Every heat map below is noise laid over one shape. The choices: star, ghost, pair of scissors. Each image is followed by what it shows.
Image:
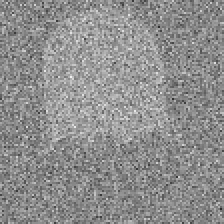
ghost
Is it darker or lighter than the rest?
lighter
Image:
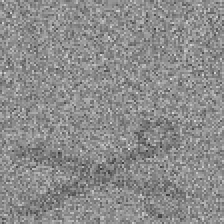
pair of scissors
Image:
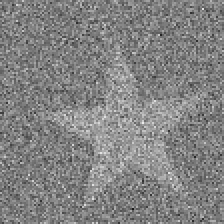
star
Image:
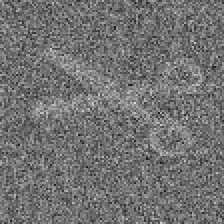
pair of scissors
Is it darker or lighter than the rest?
lighter
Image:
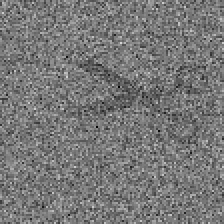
pair of scissors
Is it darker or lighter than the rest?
darker
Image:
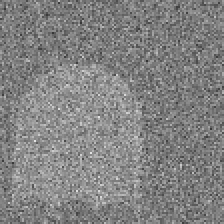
ghost
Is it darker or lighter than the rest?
lighter
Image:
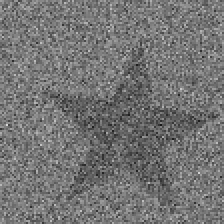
star
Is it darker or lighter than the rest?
darker
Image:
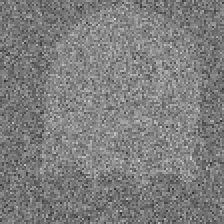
ghost
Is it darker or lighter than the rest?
lighter
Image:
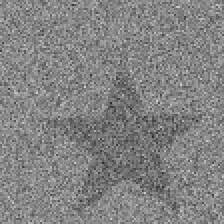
star
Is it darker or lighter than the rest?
darker
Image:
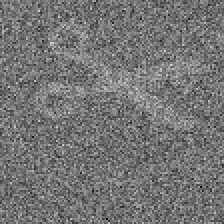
pair of scissors
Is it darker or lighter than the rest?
lighter
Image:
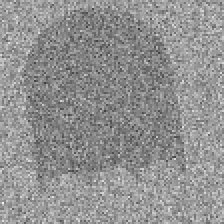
ghost
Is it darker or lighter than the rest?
darker
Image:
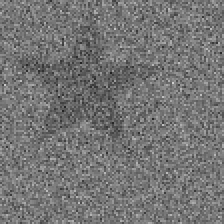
star
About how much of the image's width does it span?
two thirds
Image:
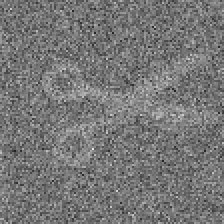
pair of scissors
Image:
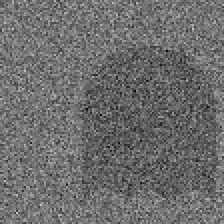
ghost
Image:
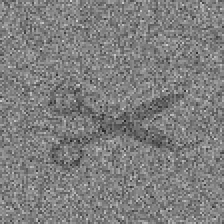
pair of scissors
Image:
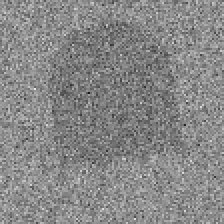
ghost
